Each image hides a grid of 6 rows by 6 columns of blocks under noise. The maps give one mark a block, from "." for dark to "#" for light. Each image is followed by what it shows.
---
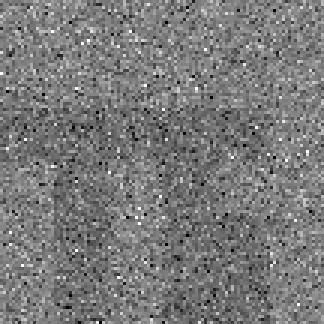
######
######
.....#
#.#.##
#.#..#
#.#..#
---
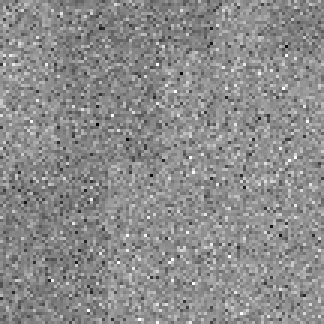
#...#.
#..###
#..###
..####
..####
..####
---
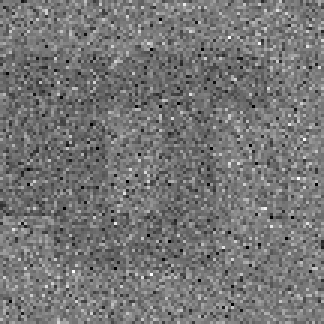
######
.....#
..#.##
..#.##
#...##
######
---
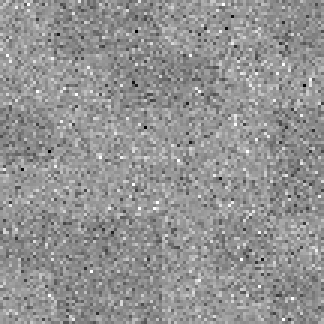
#..##.
##..##
.####.
#####.
...#.#
#..##.
